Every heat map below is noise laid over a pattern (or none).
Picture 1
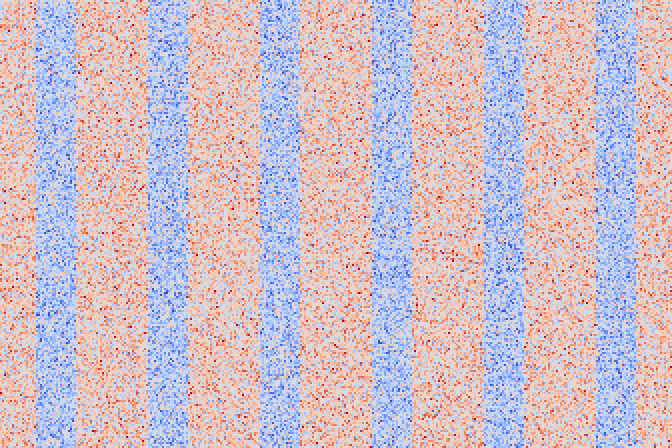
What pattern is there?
vertical stripes
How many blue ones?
6
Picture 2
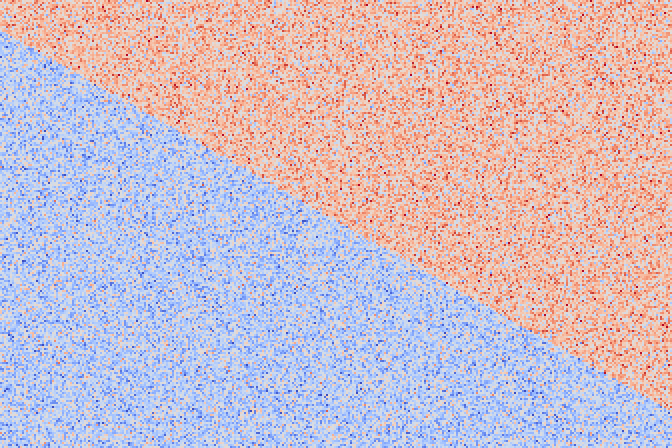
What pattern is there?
a sharp edge
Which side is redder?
top right
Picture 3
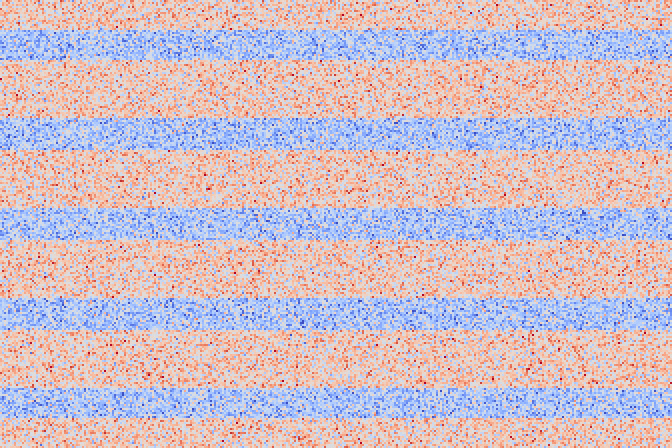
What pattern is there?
horizontal stripes
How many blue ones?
5
